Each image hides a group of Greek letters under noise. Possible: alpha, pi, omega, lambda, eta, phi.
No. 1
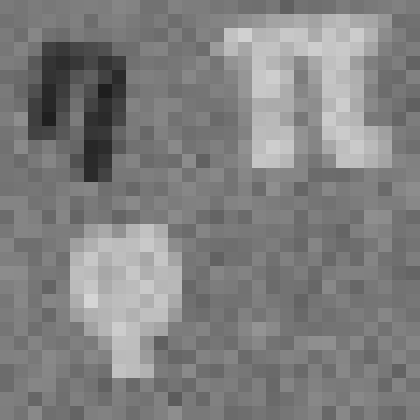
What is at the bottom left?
phi
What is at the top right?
pi
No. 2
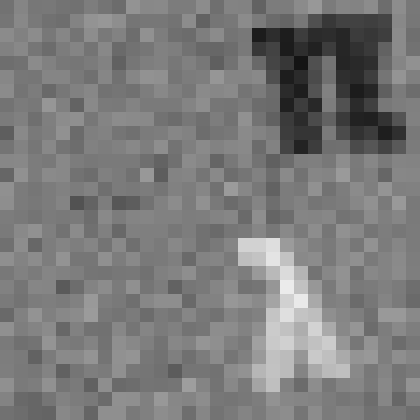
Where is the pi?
top right
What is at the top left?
nothing
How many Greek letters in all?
2
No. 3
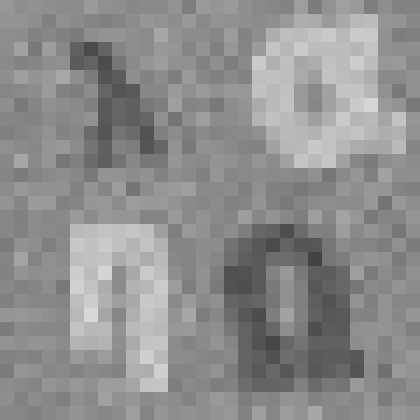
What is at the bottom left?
eta
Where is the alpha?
top right
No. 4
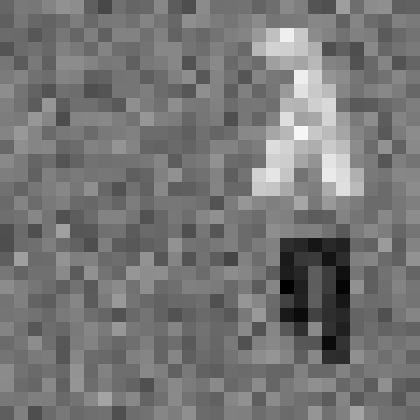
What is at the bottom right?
eta
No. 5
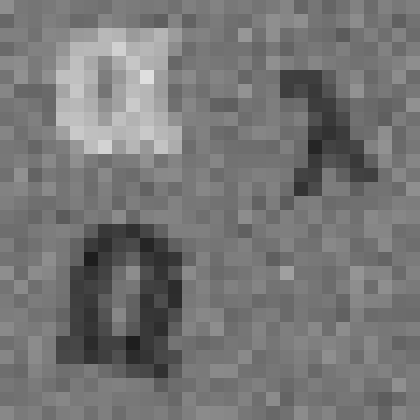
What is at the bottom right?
nothing
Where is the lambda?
top right
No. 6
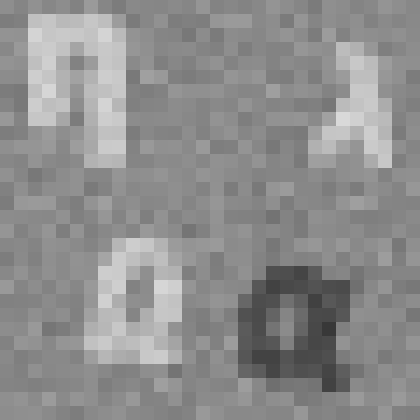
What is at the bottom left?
omega
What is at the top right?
lambda
